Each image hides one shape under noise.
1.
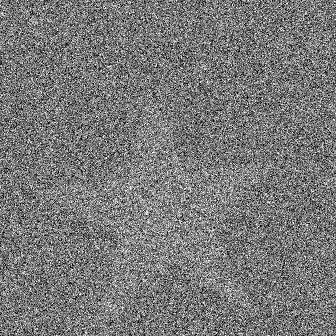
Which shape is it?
star
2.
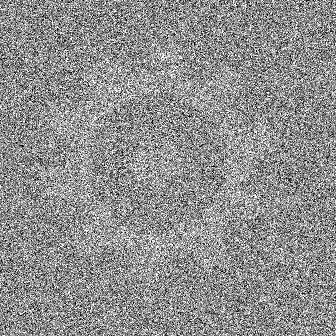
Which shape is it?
gear
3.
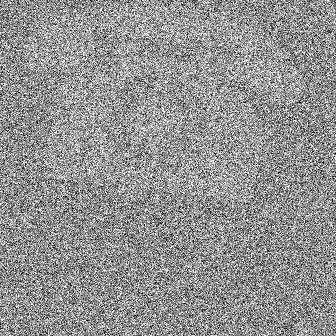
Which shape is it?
telephone
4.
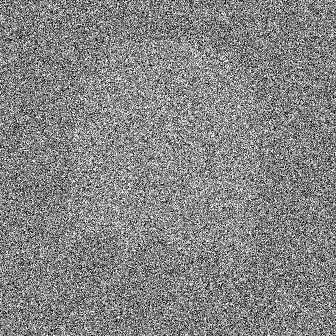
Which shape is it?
ghost
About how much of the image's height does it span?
two thirds
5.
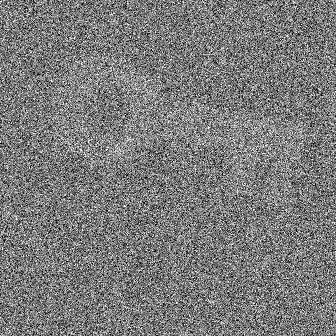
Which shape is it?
key
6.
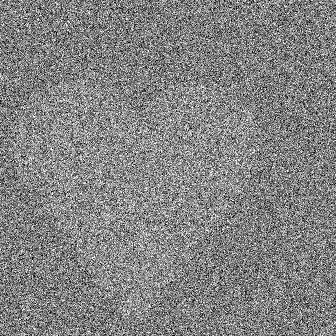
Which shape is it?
heart
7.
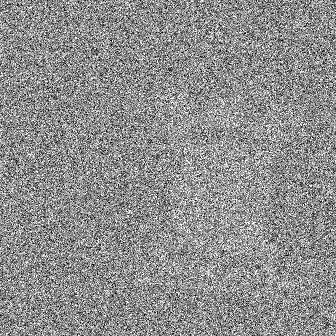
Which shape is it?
chess rook
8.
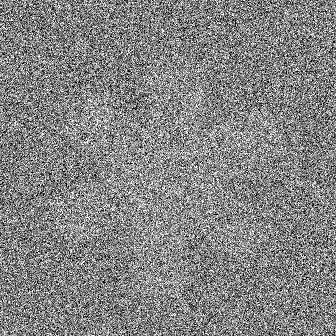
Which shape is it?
asterisk
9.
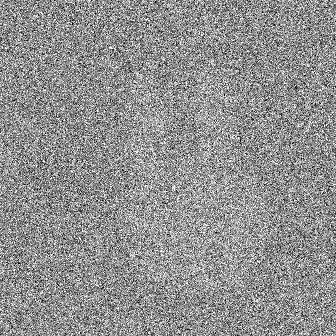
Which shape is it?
rabbit's head
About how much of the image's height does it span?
two thirds
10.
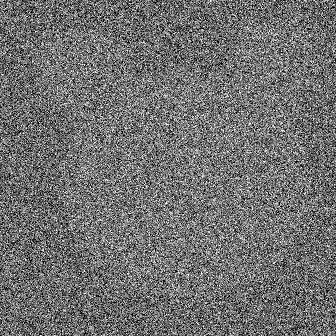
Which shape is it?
bear's head
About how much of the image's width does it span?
nearly all
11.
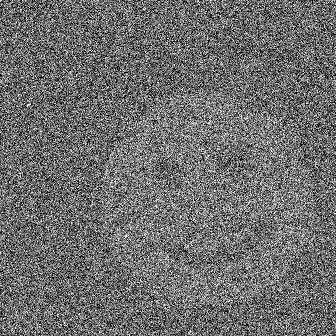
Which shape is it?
smiling face
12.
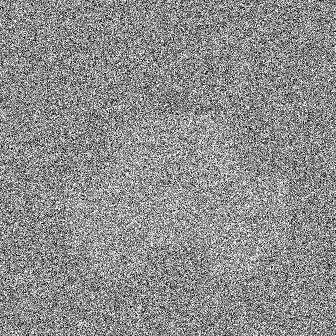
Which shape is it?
car
